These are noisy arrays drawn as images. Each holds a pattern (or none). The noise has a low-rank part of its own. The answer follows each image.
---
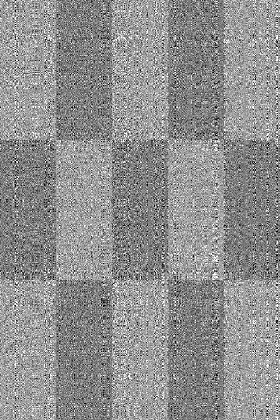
a checkerboard
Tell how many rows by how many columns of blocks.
3 by 5
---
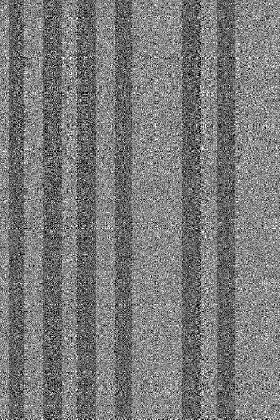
bands of columns
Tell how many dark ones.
6
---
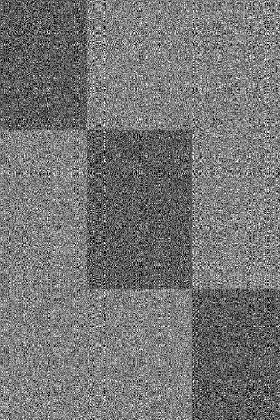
blocks along the diagonal
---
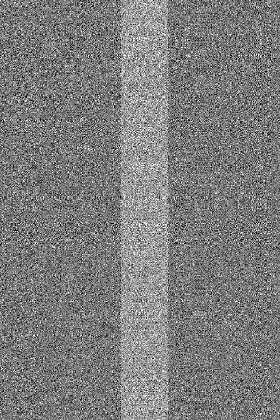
one band of columns
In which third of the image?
middle
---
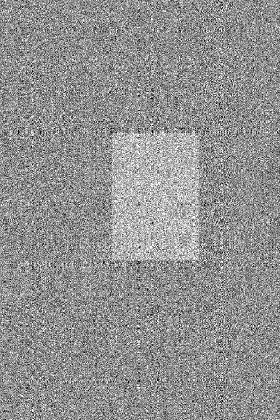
one block
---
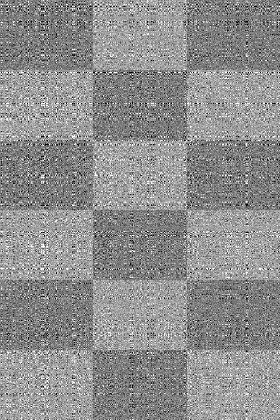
a checkerboard
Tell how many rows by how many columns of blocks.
6 by 3
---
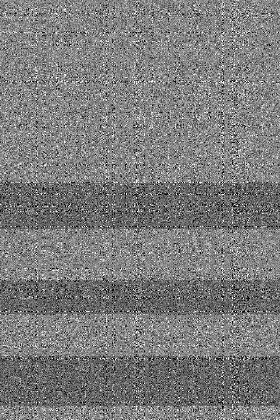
bands of rows
